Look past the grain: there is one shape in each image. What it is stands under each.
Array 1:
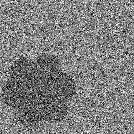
flower
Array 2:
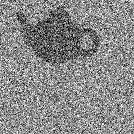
teapot
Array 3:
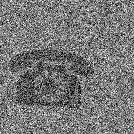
telephone
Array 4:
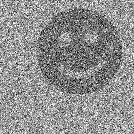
smiling face
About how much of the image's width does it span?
two thirds
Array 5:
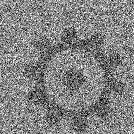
gear
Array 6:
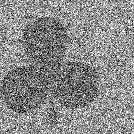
club
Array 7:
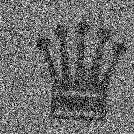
chess queen
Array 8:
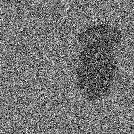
footprint
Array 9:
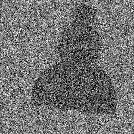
chess pawn
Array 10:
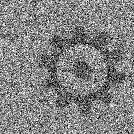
gear
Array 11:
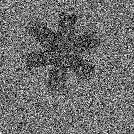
asterisk
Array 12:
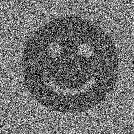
smiling face
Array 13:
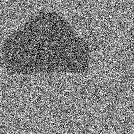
cloud
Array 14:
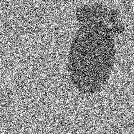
footprint
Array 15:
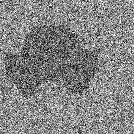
car
